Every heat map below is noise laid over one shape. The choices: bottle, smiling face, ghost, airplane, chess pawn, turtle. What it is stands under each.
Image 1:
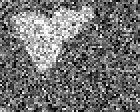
light chess pawn
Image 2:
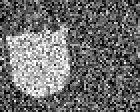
light ghost
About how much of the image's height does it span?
two thirds
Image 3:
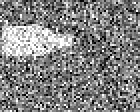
light bottle
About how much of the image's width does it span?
half
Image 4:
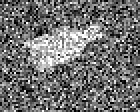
light bottle
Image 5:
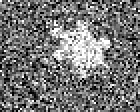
light turtle
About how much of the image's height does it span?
half
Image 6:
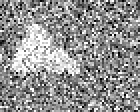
light chess pawn
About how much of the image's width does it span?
half
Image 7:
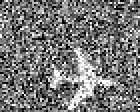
light airplane
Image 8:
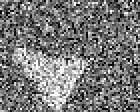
light chess pawn
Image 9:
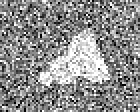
light chess pawn
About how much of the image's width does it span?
half
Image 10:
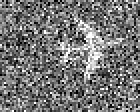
light airplane
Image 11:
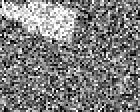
light bottle
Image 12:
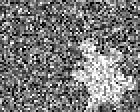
light turtle
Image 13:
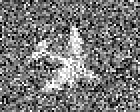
light airplane
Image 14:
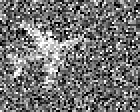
light airplane
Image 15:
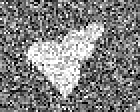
light chess pawn
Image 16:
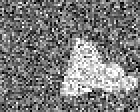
light chess pawn
